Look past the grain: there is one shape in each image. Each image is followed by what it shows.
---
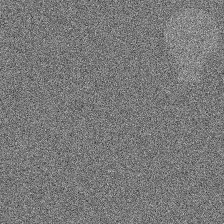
light bulb
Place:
top right
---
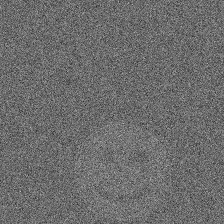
smiling face
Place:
bottom middle
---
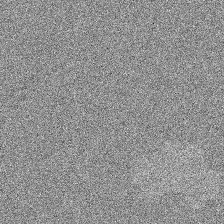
car
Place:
bottom right
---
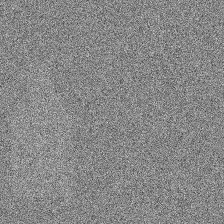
bottle
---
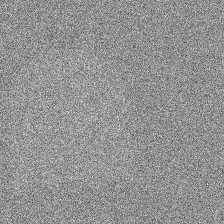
ghost
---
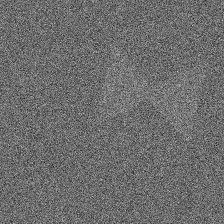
bow tie
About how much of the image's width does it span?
half
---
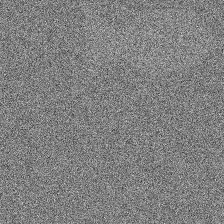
fish
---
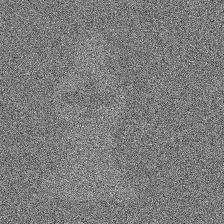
chess bishop
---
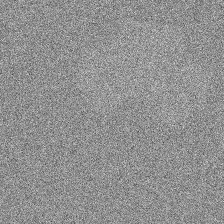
car
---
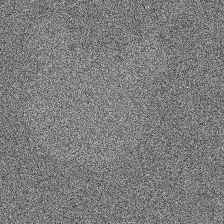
bear's head
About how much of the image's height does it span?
two thirds
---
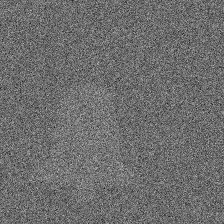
bell
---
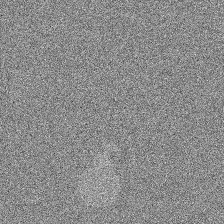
pear
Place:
bottom middle
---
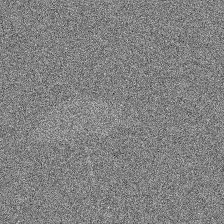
umbrella
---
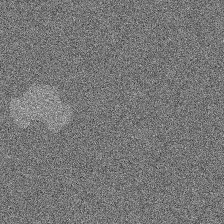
car
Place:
middle left
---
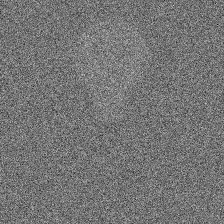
light bulb
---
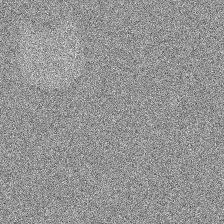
cat's head
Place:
top left
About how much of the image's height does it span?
a third
